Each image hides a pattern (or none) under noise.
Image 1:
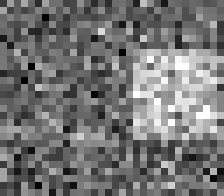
one block
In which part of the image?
middle right
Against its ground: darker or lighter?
lighter
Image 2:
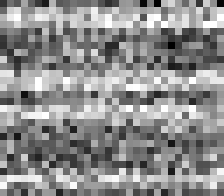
bands of rows
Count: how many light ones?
4
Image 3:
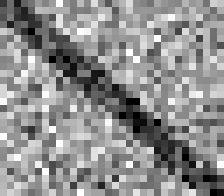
a diagonal band
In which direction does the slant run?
top left to bottom right
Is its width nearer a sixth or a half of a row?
a sixth
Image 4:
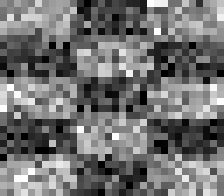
a checkerboard
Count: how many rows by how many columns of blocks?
5 by 3
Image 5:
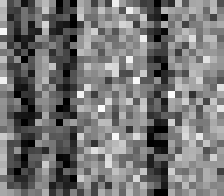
bands of columns
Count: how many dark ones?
3
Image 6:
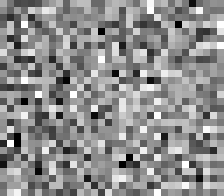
only noise
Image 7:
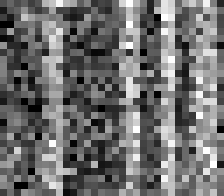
bands of columns
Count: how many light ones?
4
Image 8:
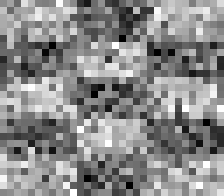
a checkerboard
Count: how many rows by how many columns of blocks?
5 by 3
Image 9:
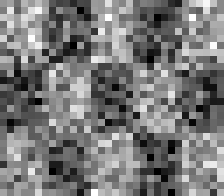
a checkerboard
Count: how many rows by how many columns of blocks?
3 by 5
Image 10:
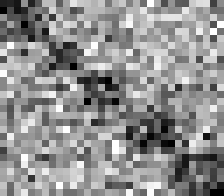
blocks along the diagonal
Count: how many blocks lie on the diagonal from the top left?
5
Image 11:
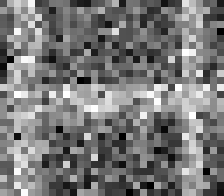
bands of rows crossing bands of columns
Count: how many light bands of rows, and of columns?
1 and 2
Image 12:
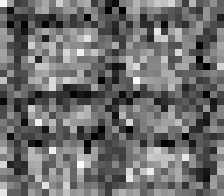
bands of rows crossing bands of columns
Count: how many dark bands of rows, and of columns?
3 and 3
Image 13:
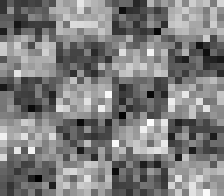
a checkerboard
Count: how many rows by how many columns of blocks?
5 by 4
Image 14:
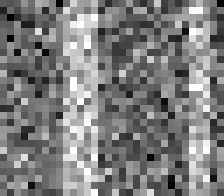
bands of columns
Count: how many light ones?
2
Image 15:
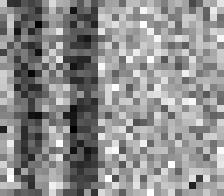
bands of columns
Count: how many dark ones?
2
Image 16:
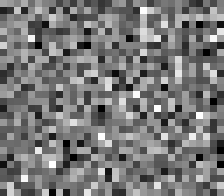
only noise
